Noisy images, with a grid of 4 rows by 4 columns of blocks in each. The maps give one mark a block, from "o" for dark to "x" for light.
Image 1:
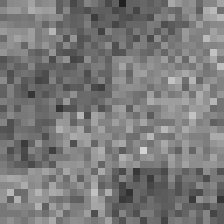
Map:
x o o x
o o x x
o x x x
x x o o
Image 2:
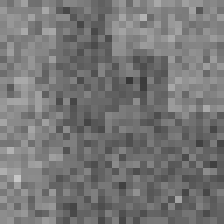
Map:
x o x x
x o o x
x o o o
x o o o
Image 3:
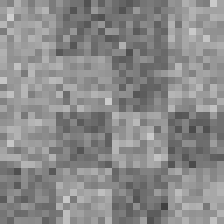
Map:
x o o x
x x o x
x o x o
o x o x
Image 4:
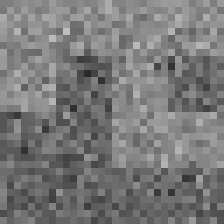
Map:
x x x x
x o x o
o o x x
o o o o
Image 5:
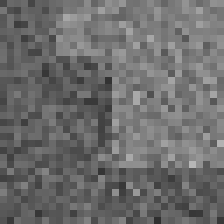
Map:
o x x x
o o x x
o o x x
o o o o
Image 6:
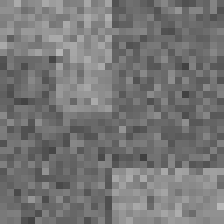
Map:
x x o o
o x o o
o o o o
o o x x
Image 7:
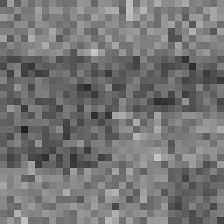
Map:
x x x x
o o o o
o o x x
x x x o
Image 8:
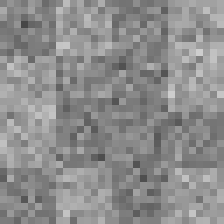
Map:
o x o x
x o o x
x o o o
o x o x
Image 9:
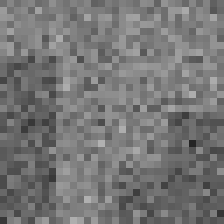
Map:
x x x x
o x x x
o x x o
o x o o
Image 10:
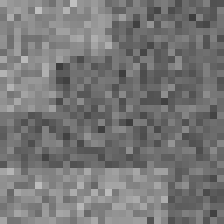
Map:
x x o o
x o o o
o o o o
x x x o
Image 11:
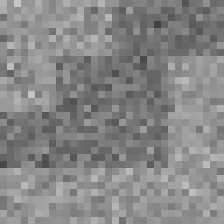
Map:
x x o o
x o o x
o o o x
x x x x
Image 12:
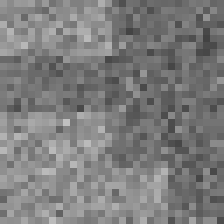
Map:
x x o o
o o o o
x x o o
x x x o
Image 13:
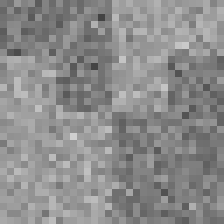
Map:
o o x x
x o x o
x x o o
x x o o
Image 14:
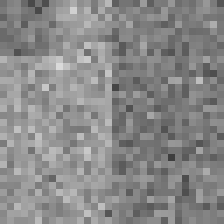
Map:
o x o o
x x o o
x x o o
x x o o
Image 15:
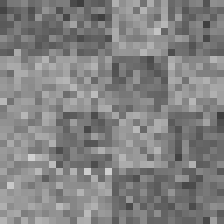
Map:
o o x o
x x o x
x o x o
x x o o
